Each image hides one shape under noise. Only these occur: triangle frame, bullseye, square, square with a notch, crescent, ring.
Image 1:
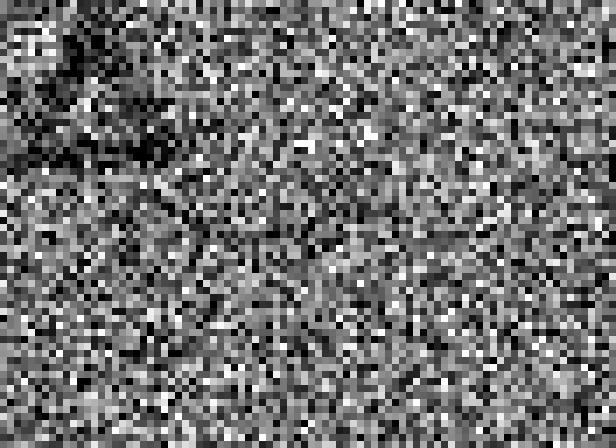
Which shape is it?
triangle frame
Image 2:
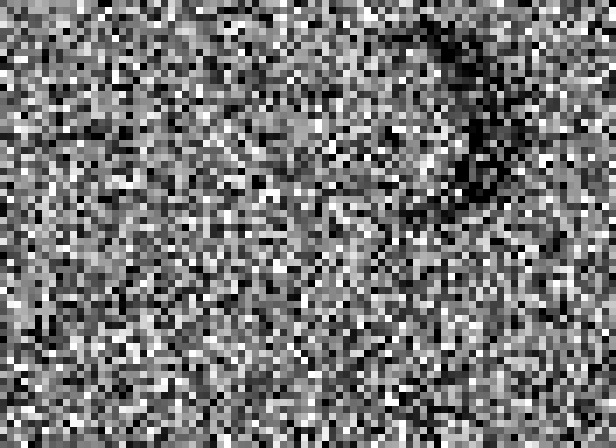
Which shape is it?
crescent
